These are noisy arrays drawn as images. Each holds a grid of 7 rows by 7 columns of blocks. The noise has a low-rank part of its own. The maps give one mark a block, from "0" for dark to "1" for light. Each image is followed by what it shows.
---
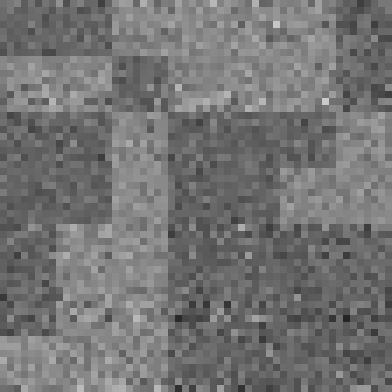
0 0 1 1 1 1 0
1 1 0 1 1 1 0
0 0 1 0 0 0 1
0 0 1 0 0 1 1
0 1 1 0 0 0 0
0 1 1 0 0 0 0
1 1 1 0 0 0 0
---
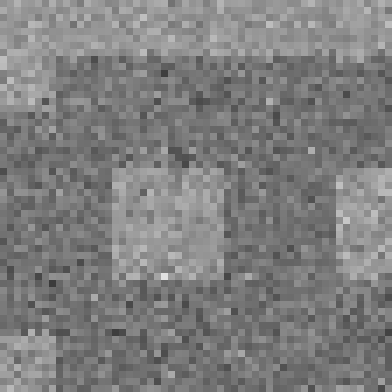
1 1 1 1 1 1 1
1 0 0 0 0 0 0
0 0 0 0 0 0 0
0 0 1 1 0 0 1
0 0 1 1 0 0 1
0 0 0 0 0 0 0
1 0 0 0 0 0 0
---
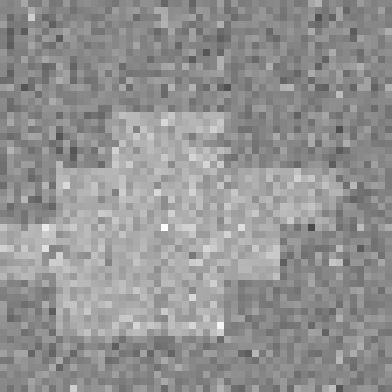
0 0 0 0 0 0 0
0 0 0 0 0 0 0
0 0 1 1 0 0 0
0 1 1 1 1 1 0
1 1 1 1 1 0 0
0 1 1 1 0 0 0
0 0 0 0 0 0 0
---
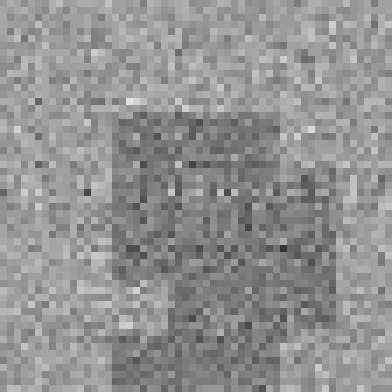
1 1 1 1 1 1 1
1 1 1 1 1 1 1
1 1 0 0 0 1 1
1 1 0 0 0 0 1
1 1 0 0 0 0 1
1 1 1 0 0 0 1
1 1 0 0 0 1 1
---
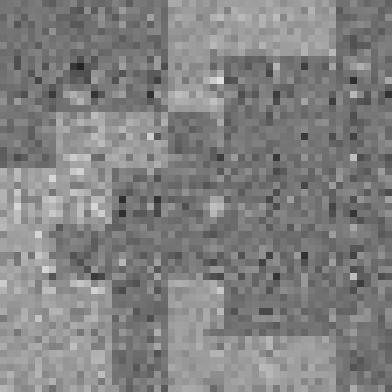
0 0 0 1 1 1 0
0 0 0 1 0 0 0
0 1 1 0 0 0 0
1 1 0 0 0 0 0
1 0 0 0 0 0 0
1 1 0 1 0 0 0
1 1 0 1 1 1 0
